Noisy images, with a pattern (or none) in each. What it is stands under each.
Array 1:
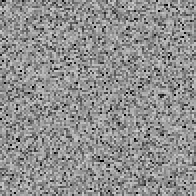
only noise
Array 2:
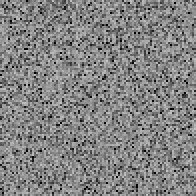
only noise
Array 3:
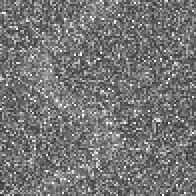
a wavy band
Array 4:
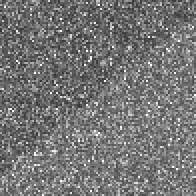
a sharp edge
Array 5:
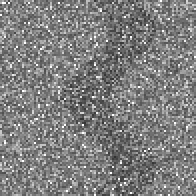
a wavy band
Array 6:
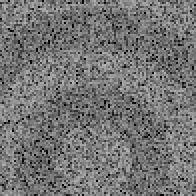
rings round one point
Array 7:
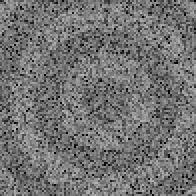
rings round one point
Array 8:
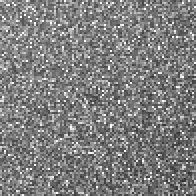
a smooth slope
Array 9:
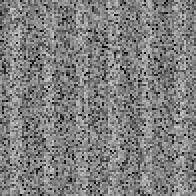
vertical stripes
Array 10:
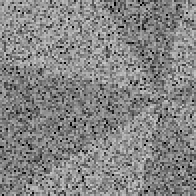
spokes from one point
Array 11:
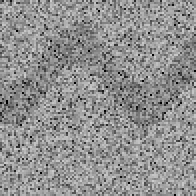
a wavy band
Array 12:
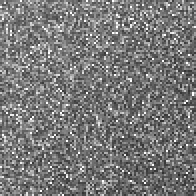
a smooth slope
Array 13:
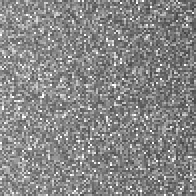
a smooth slope
